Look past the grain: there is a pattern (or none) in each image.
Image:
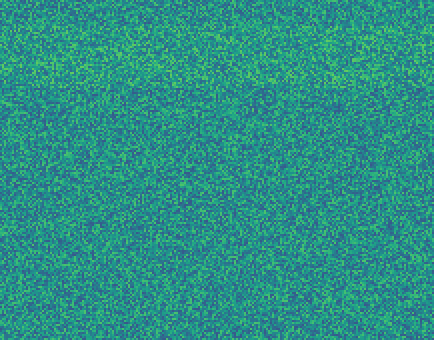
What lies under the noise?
one band of rows
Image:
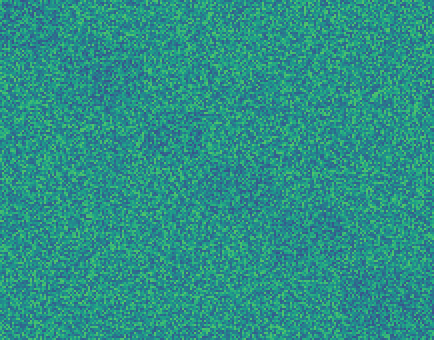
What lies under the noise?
blocks along the diagonal
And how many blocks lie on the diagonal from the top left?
6
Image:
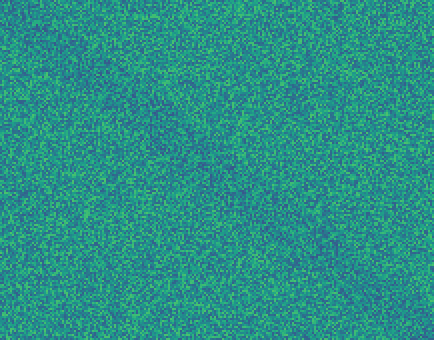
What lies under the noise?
a diagonal band
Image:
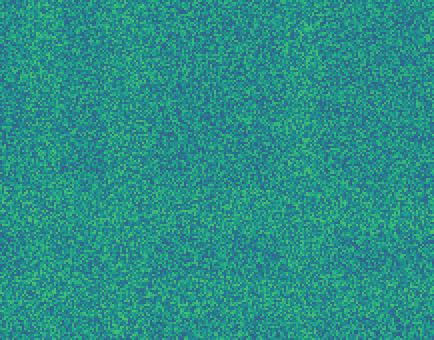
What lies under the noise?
bands of rows crossing bands of columns
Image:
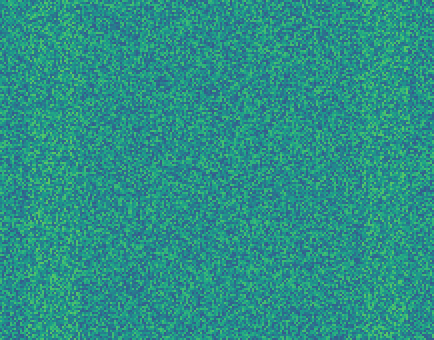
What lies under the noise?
bands of columns
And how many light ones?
2
